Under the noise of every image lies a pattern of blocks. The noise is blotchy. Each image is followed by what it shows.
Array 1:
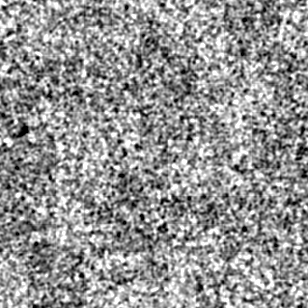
the same after a half turn
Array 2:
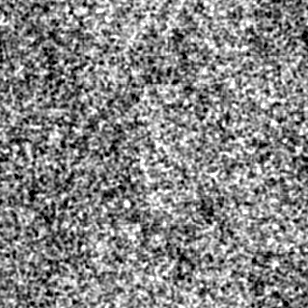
top and bottom mirror each other
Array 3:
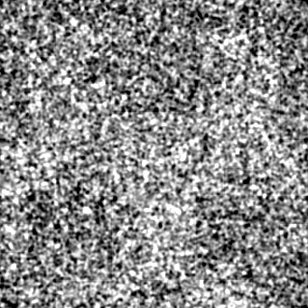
left and right mirror each other
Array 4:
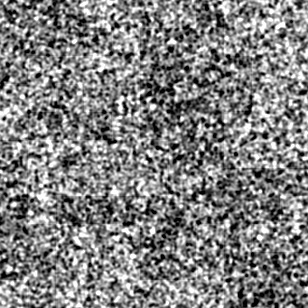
no symmetry
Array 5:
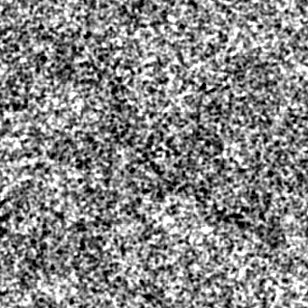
top and bottom mirror each other
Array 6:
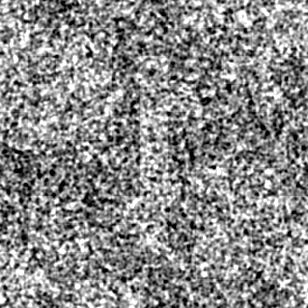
the same after a half turn
